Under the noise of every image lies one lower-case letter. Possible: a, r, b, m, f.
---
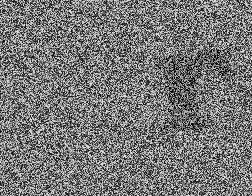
r
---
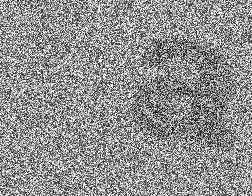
a
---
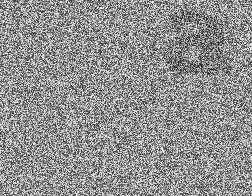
a
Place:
top right
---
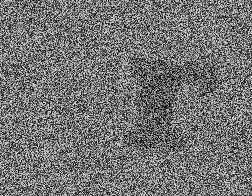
r
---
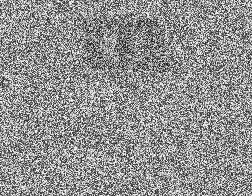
m
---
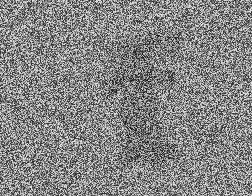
f
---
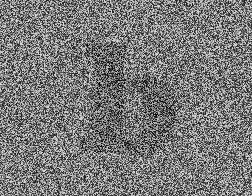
b
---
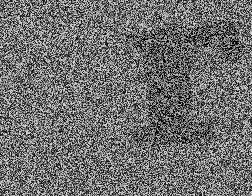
r
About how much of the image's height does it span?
two thirds
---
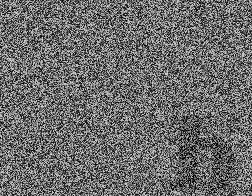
b
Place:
bottom right
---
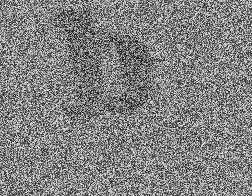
b
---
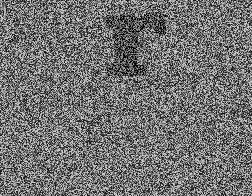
r
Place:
top middle
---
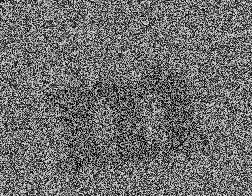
m
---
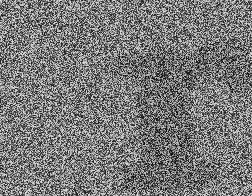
r
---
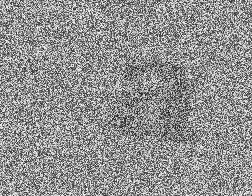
a
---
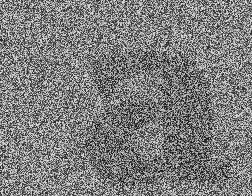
a
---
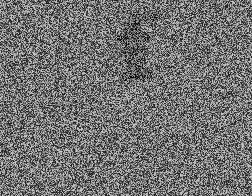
f
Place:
top middle
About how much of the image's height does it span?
a third
